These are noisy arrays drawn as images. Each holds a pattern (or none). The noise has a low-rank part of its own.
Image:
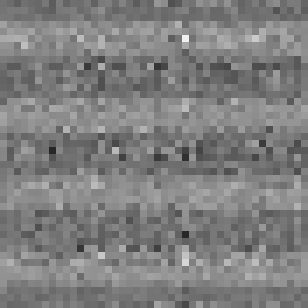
horizontal stripes
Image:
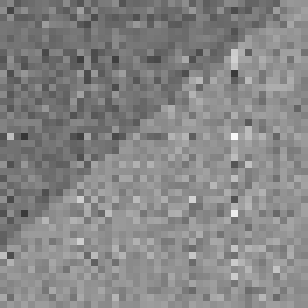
a sharp edge
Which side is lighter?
bottom right
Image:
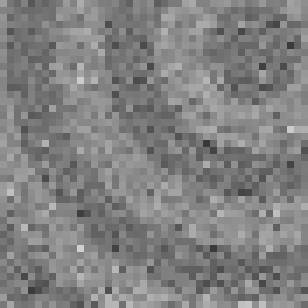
rings round one point
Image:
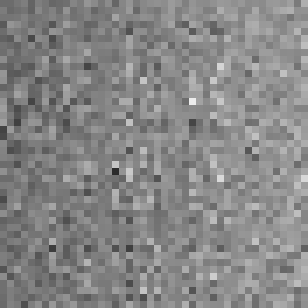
a smooth slope
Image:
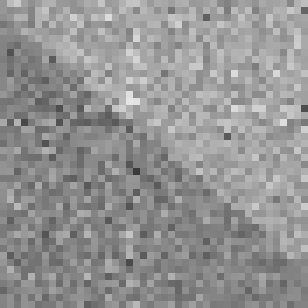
a sharp edge
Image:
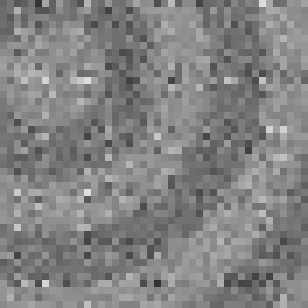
rings round one point
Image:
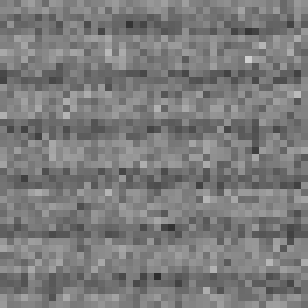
horizontal stripes
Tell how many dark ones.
6
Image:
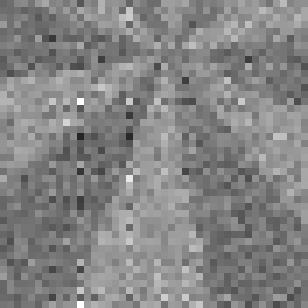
spokes from one point
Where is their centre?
top middle
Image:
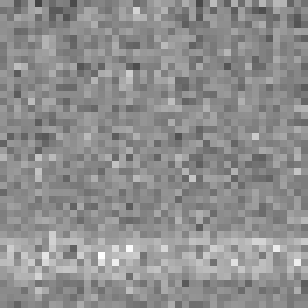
one horizontal stripe
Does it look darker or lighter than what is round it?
lighter
